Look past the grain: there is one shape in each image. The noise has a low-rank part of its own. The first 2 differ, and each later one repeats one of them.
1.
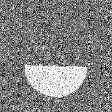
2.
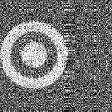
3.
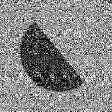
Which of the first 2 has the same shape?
1
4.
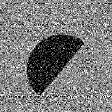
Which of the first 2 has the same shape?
1
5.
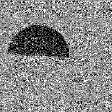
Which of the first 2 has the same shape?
1
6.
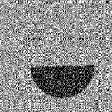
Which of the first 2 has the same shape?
1
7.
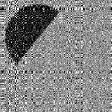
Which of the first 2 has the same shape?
1
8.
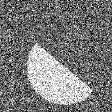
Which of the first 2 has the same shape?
1
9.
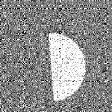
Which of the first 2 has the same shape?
1
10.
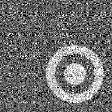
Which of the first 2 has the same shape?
2
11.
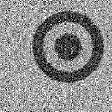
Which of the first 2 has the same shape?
2
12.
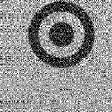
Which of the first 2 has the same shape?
2
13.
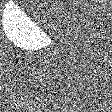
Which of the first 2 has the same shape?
1
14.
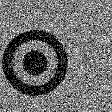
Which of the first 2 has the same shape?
2
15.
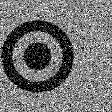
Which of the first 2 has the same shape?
2
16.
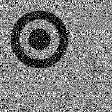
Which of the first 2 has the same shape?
2
